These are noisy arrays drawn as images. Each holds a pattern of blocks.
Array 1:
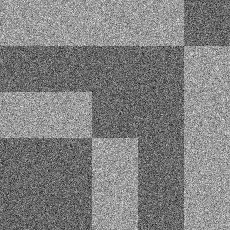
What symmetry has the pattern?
mirrored about the diagonal from the bottom left
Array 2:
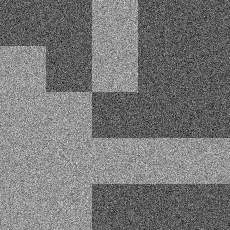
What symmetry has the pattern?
no symmetry
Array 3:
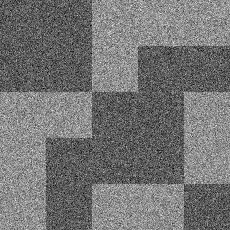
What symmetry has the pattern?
mirrored about the diagonal from the top left
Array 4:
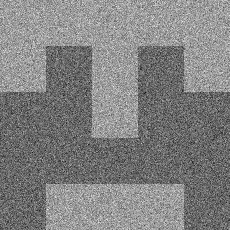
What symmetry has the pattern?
left and right mirror each other
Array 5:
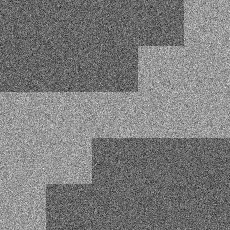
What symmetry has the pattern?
the same after a half turn
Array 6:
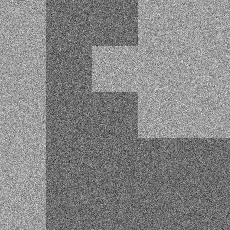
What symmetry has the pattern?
no symmetry
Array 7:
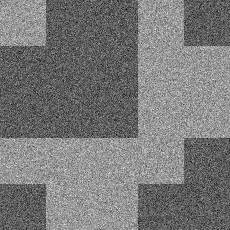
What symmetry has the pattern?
mirrored about the diagonal from the top left
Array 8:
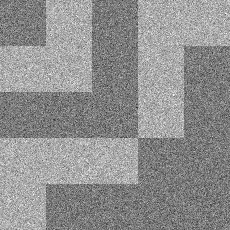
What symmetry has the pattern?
mirrored about the diagonal from the top left
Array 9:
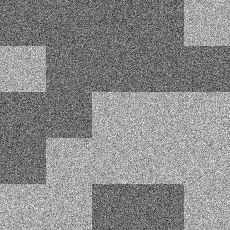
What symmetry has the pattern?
no symmetry
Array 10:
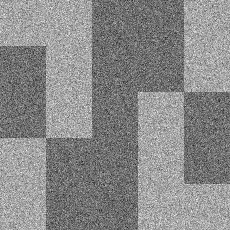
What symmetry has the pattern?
the same after a half turn
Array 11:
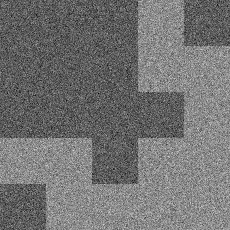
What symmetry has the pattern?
mirrored about the diagonal from the top left
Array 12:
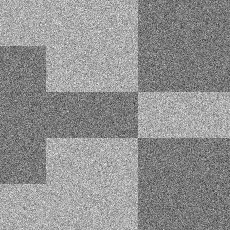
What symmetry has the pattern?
top and bottom mirror each other
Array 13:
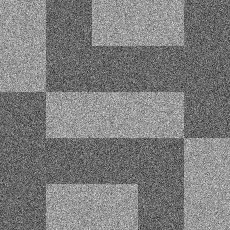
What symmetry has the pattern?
the same after a half turn
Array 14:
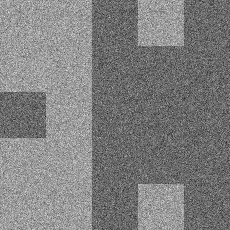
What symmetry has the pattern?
top and bottom mirror each other
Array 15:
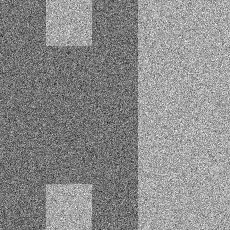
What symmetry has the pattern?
top and bottom mirror each other
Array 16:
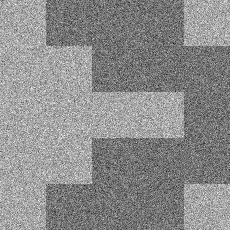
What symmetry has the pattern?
top and bottom mirror each other
